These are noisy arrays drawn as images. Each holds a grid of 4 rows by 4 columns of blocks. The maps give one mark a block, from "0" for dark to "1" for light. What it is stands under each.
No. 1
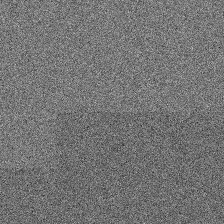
1 1 1 1
1 1 1 1
1 0 0 0
0 0 0 0
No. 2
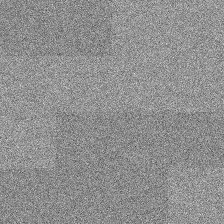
0 0 1 1
1 1 1 1
1 0 0 0
0 0 0 1
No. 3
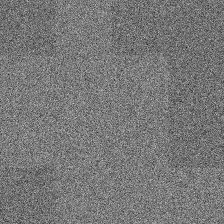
0 1 0 0
1 1 1 0
1 1 1 0
0 1 1 1
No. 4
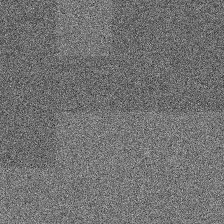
0 1 0 0
0 0 0 0
0 1 1 1
1 1 1 1
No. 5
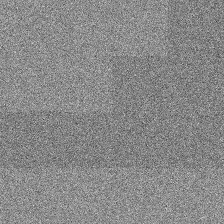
1 1 1 0
1 1 0 0
0 0 0 0
1 1 1 1
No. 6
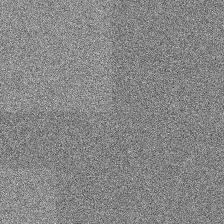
1 1 0 0
1 1 0 0
0 0 0 0
1 0 0 0
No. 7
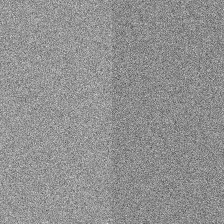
1 1 0 0
1 1 0 0
1 1 0 0
1 1 0 0
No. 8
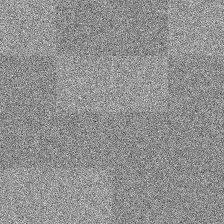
1 0 0 1
0 1 1 0
0 0 0 0
1 1 0 0
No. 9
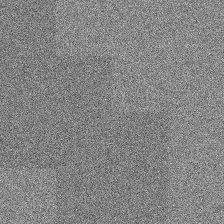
0 1 1 1
0 0 1 1
0 0 0 1
1 0 0 1
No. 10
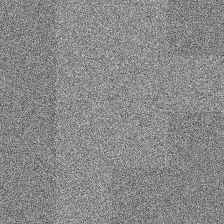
0 1 1 0
0 1 1 1
0 1 1 0
0 1 0 0
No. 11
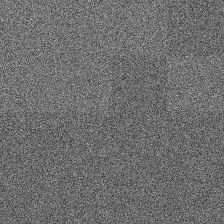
1 1 1 0
1 1 0 1
0 0 0 0
0 0 0 0
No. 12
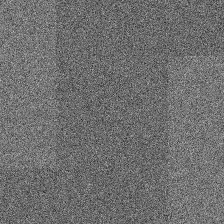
1 0 0 0
1 0 0 1
1 0 0 1
0 0 0 1
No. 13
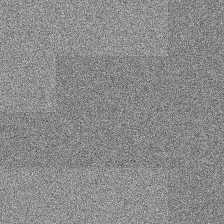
1 1 1 0
1 0 0 0
0 0 0 0
1 1 1 0
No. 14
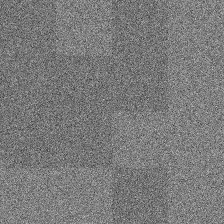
0 1 0 1
0 0 0 1
0 0 1 1
1 1 0 1
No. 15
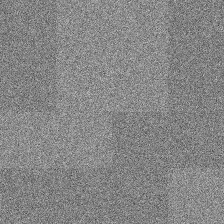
0 1 1 0
0 1 1 0
1 1 0 0
0 0 0 1
